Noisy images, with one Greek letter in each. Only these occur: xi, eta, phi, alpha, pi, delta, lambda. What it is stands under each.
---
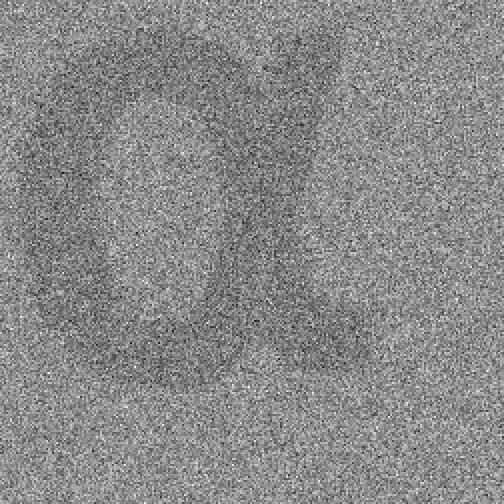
alpha
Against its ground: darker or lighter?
darker
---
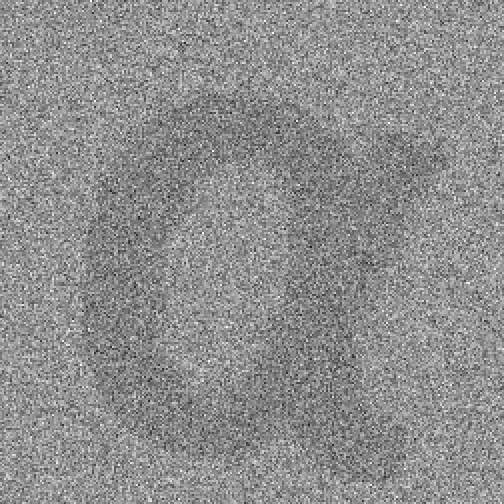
alpha
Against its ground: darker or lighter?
darker
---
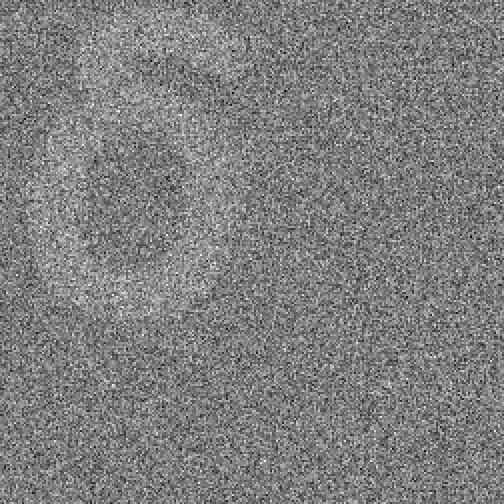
delta
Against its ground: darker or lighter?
lighter
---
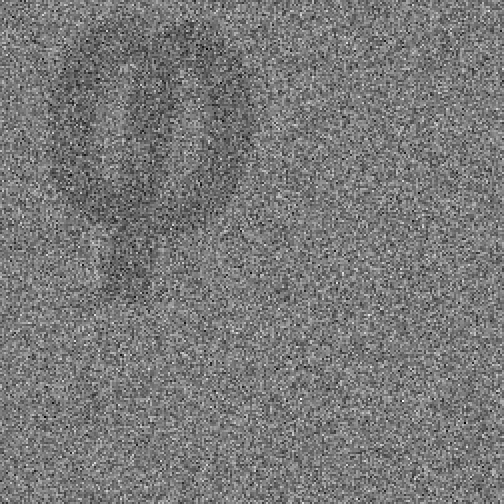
phi
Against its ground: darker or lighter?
darker
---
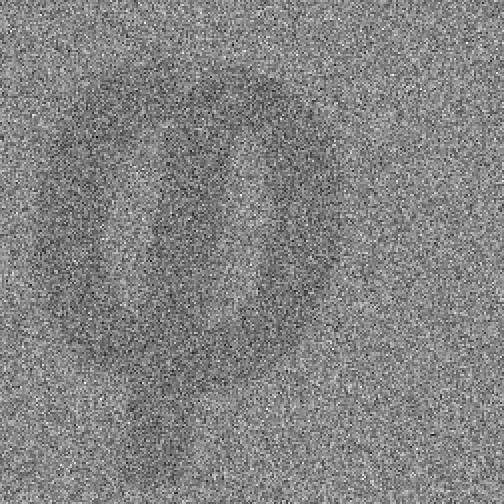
phi
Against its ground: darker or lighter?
darker
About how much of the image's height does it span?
nearly all
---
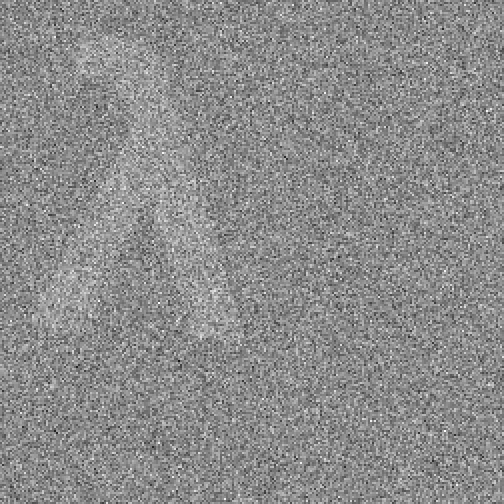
lambda
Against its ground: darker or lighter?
lighter
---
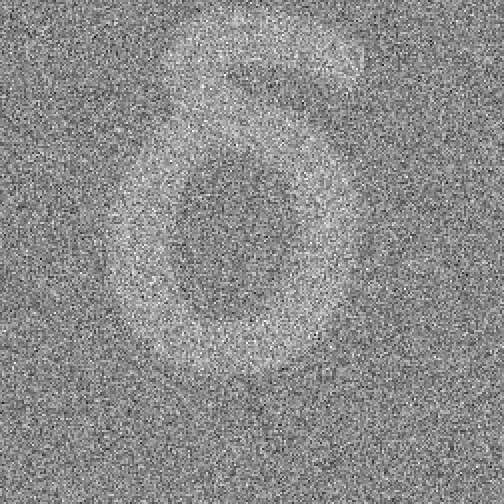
delta
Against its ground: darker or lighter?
lighter
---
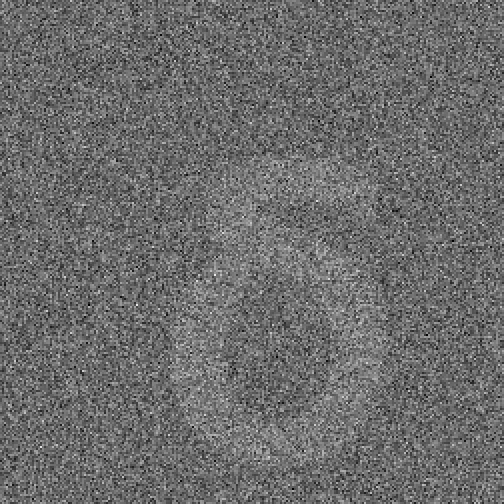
delta
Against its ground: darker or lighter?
lighter
